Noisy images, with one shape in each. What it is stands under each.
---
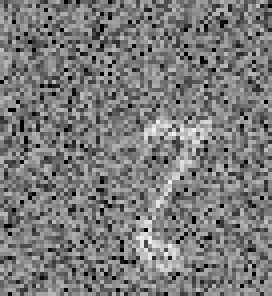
light musical note
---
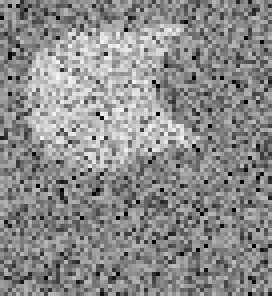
light cat's head
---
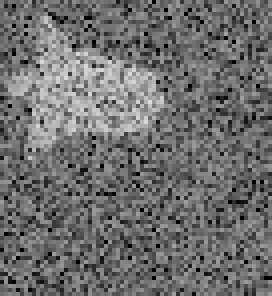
light bell
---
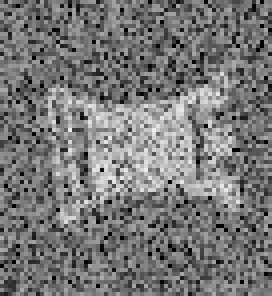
light chess rook
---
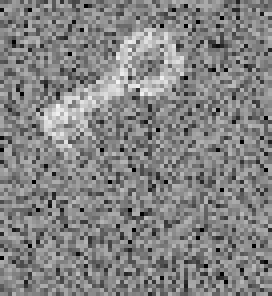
light key
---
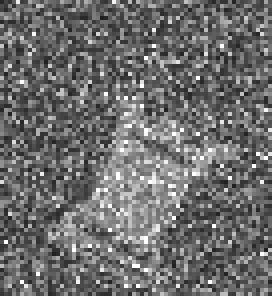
light chess rook
